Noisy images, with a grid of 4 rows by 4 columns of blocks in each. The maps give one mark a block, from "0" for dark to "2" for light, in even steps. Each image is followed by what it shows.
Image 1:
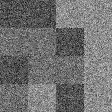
0022
1102
0112
1202
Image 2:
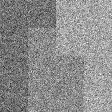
0022
0122
0112
0112
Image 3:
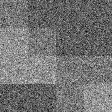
1000
2100
2211
0012
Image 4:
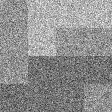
1222
1211
1000
0001
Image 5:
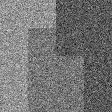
2200
2100
2110
2110
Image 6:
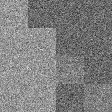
2000
2200
2210
2201
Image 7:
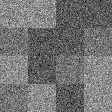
2200
1001
2012
1202
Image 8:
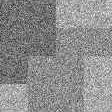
0022
0011
0112
2112
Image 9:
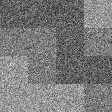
0002
1101
2100
2221
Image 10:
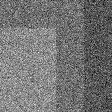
1110
2210
2210
2210
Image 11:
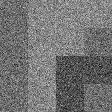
1222
1221
1200
1201
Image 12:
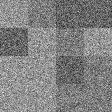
2100
0212
2201
2211
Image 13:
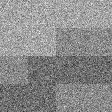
2222
2211
1000
0011
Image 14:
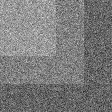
2210
2210
1110
0000
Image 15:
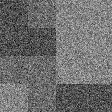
0122
0022
1122
2100
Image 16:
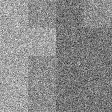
2101
2200
2100
2100
